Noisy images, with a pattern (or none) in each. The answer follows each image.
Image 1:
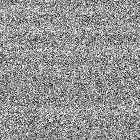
bands of rows
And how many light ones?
5
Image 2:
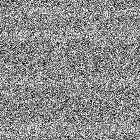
bands of rows
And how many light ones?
4
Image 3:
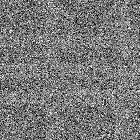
bands of rows crossing bands of columns
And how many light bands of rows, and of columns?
3 and 2
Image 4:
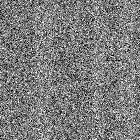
bands of columns
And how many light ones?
3
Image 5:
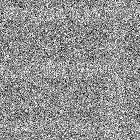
bands of rows crossing bands of columns
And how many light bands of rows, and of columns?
3 and 1
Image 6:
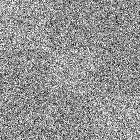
blocks along the diagonal
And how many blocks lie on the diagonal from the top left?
3
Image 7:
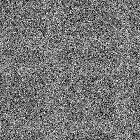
bands of rows crossing bands of columns
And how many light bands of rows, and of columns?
3 and 2
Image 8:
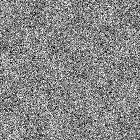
a checkerboard
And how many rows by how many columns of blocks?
5 by 6
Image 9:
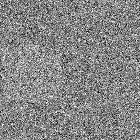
one block
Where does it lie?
middle left
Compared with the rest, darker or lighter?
lighter
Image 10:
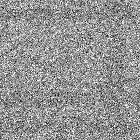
bands of rows crossing bands of columns
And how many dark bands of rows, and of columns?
3 and 1
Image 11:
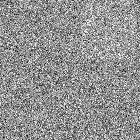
one block
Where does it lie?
top right
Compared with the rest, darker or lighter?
lighter
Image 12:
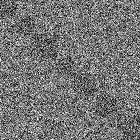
blocks along the diagonal
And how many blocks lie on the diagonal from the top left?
7
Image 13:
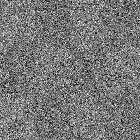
a checkerboard
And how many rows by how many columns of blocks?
3 by 4
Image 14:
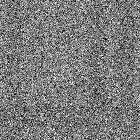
bands of rows crossing bands of columns
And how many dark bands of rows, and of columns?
1 and 3
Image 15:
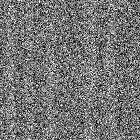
bands of columns
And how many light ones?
5
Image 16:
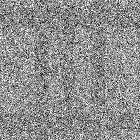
bands of rows crossing bands of columns
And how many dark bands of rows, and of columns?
2 and 3
